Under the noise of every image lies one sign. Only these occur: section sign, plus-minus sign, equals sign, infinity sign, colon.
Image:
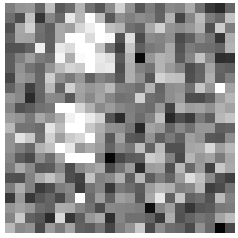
colon
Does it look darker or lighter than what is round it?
lighter
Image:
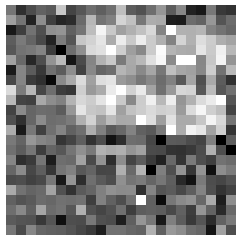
equals sign
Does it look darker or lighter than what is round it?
lighter
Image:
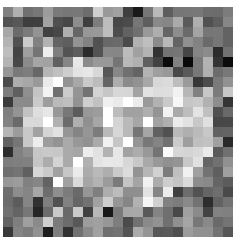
infinity sign
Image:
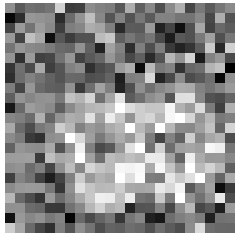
infinity sign
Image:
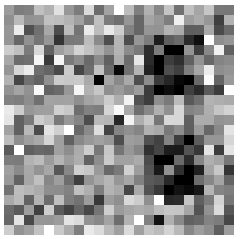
colon
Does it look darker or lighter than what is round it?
darker
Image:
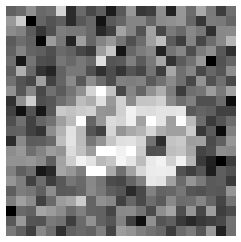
infinity sign
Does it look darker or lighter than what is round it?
lighter
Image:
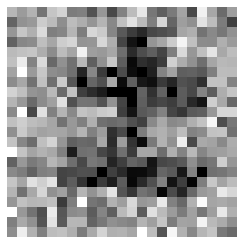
plus-minus sign
